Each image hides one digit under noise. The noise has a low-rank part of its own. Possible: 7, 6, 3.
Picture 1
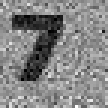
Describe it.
dark 7
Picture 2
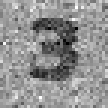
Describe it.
dark 3
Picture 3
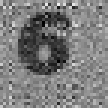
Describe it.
dark 6
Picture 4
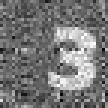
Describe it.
light 3
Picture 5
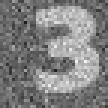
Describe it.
light 3
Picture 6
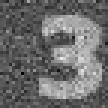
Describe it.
light 3
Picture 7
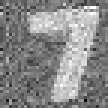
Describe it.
light 7
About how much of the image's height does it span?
nearly all
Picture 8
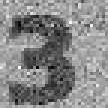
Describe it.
dark 3
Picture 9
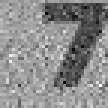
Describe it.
dark 7
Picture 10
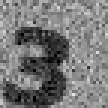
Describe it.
dark 3
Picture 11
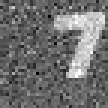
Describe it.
light 7
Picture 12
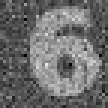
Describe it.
light 6
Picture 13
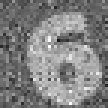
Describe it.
light 6
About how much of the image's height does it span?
nearly all
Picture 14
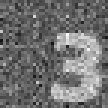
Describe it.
light 3
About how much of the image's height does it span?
two thirds
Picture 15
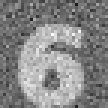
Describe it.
light 6
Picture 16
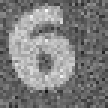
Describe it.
light 6
